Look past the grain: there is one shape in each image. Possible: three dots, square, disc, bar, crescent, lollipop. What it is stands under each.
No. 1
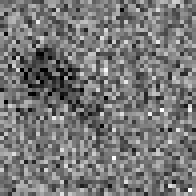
lollipop
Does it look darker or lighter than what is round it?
darker
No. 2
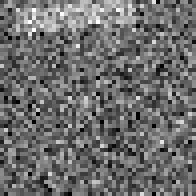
bar
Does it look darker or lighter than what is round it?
lighter
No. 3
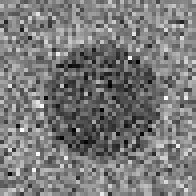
disc
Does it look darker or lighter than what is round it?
darker
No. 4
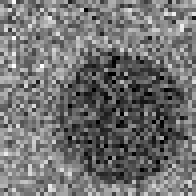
disc
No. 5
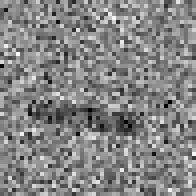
bar
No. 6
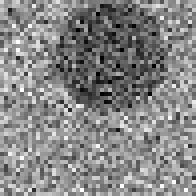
disc
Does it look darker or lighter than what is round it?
darker
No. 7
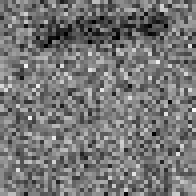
bar
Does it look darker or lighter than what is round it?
darker
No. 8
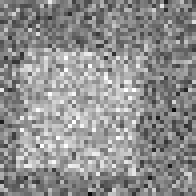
square
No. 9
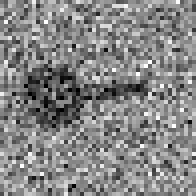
lollipop
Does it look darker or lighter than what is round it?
darker
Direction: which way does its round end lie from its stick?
left
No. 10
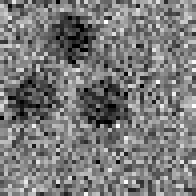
three dots
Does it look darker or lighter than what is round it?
darker
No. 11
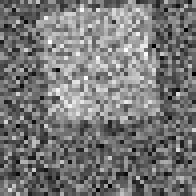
square
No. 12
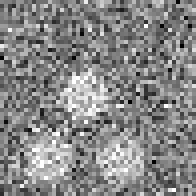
three dots
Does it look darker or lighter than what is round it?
lighter
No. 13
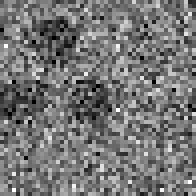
three dots
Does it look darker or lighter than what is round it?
darker
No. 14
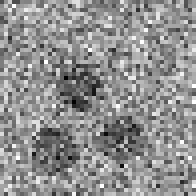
three dots
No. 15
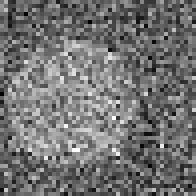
disc
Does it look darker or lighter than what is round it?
lighter
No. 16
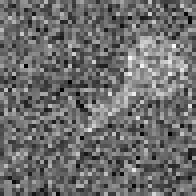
lollipop
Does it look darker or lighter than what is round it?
lighter
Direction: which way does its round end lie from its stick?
up and right
